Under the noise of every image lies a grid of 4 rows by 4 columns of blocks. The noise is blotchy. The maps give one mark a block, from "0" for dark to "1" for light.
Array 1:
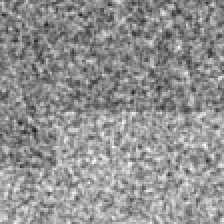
0000
0000
0111
1111
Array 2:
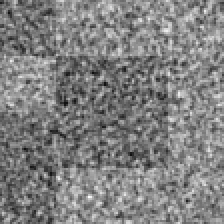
0111
1001
0001
0111
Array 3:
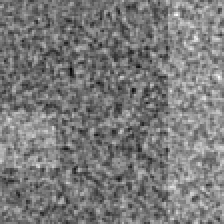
0001
0001
1001
0001
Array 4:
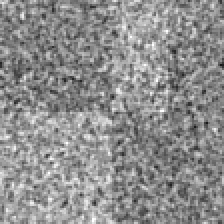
0010
0010
1100
1100
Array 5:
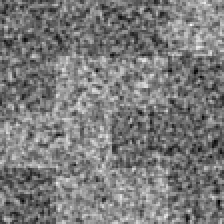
0001
0110
1100
0110
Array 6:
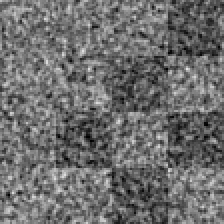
1110
1101
1010
1101
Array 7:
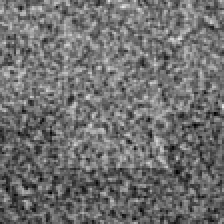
1111
1111
0110
0000
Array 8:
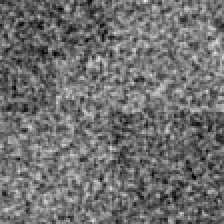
0011
0111
1100
1100
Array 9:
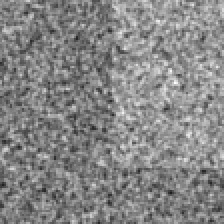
0011
0011
0011
0000
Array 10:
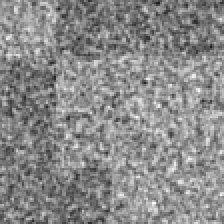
1000
0111
0111
0011
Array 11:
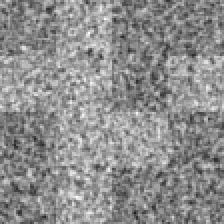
0100
1101
0110
0100
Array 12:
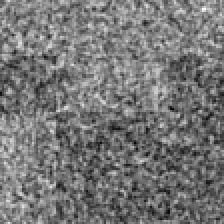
1111
0110
1000
1000
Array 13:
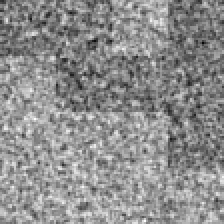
0010
1000
1110
1111
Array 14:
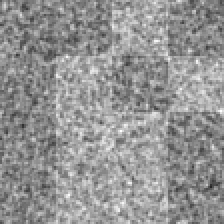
0010
0101
0110
0110
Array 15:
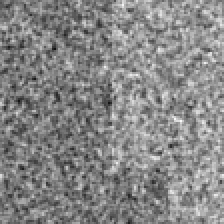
0011
0011
0011
0001
